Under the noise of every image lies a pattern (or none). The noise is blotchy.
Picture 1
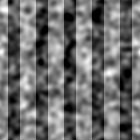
vertical stripes
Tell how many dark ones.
5
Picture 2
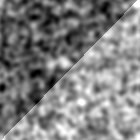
a sharp edge
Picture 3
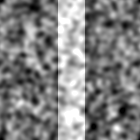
one vertical stripe
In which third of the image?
middle
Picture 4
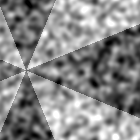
spokes from one point
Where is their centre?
middle left
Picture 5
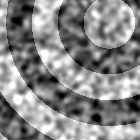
rings round one point
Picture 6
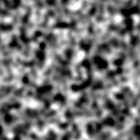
only noise
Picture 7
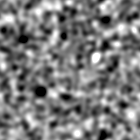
only noise
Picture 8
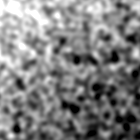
a smooth slope
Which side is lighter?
top left
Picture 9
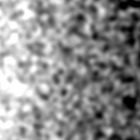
a smooth slope
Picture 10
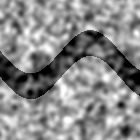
a wavy band
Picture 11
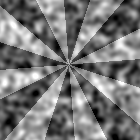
spokes from one point
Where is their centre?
centre
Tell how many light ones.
8
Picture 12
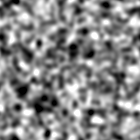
only noise
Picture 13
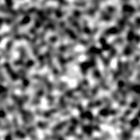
only noise
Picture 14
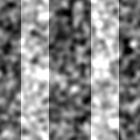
vertical stripes
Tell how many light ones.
2
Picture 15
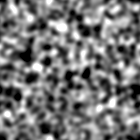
only noise
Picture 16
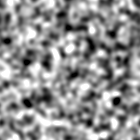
only noise
